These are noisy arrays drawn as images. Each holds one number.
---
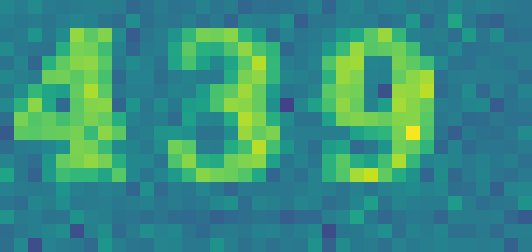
439
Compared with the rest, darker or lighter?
lighter
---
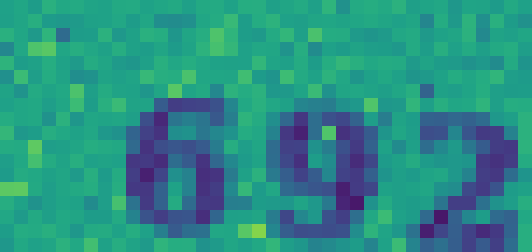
692
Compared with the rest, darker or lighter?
darker
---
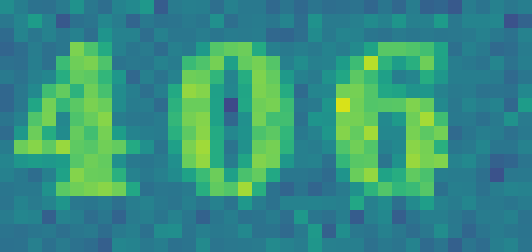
406
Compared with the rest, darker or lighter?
lighter
